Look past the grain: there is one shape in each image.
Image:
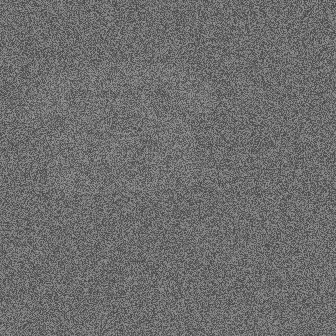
telephone
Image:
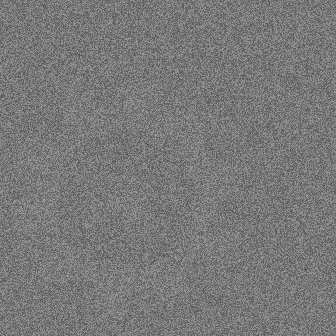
gear
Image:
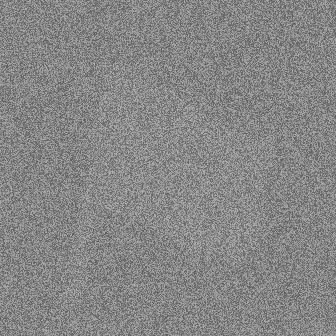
flag
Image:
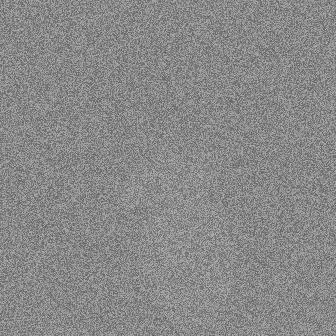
footprint
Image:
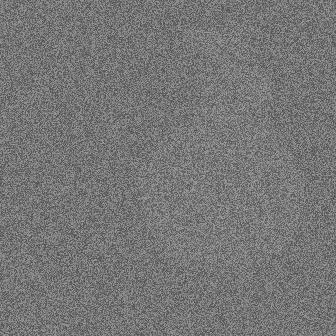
pear
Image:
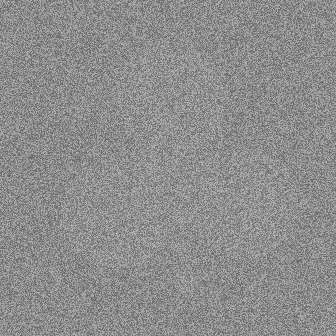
club
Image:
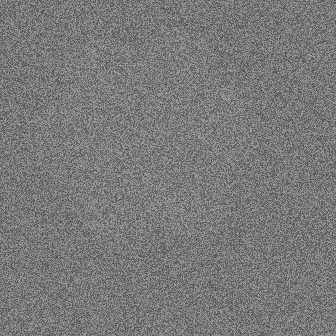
flower
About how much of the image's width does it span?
two thirds
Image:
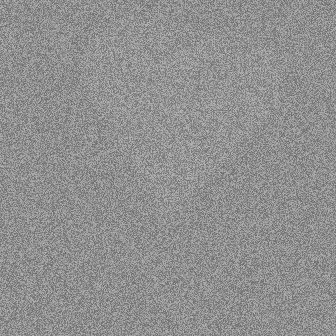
heart
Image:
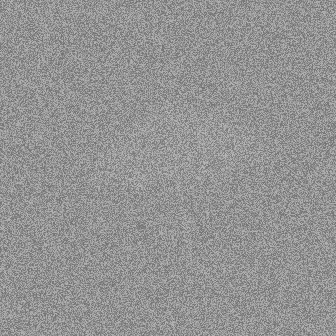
umbrella
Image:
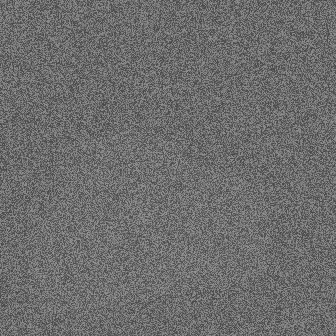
cloud
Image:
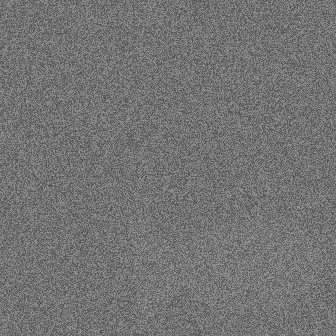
fish
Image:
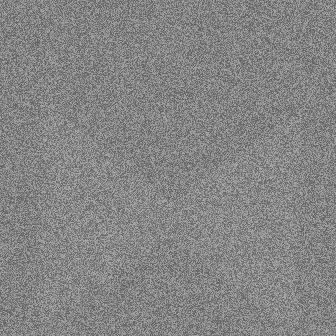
bow tie
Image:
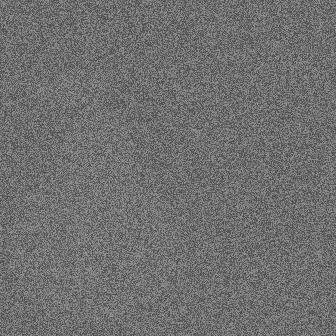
pear
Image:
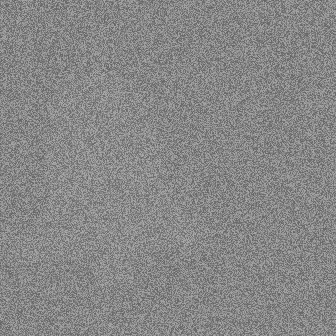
bell
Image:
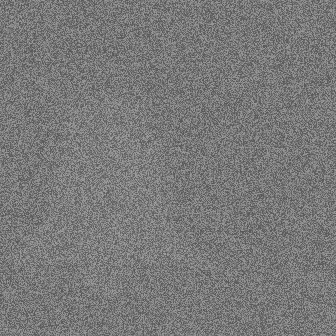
bell
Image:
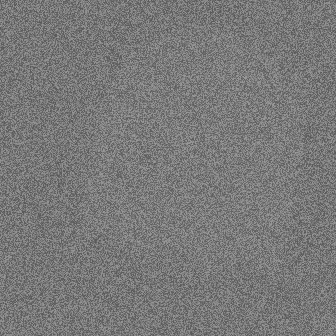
ghost
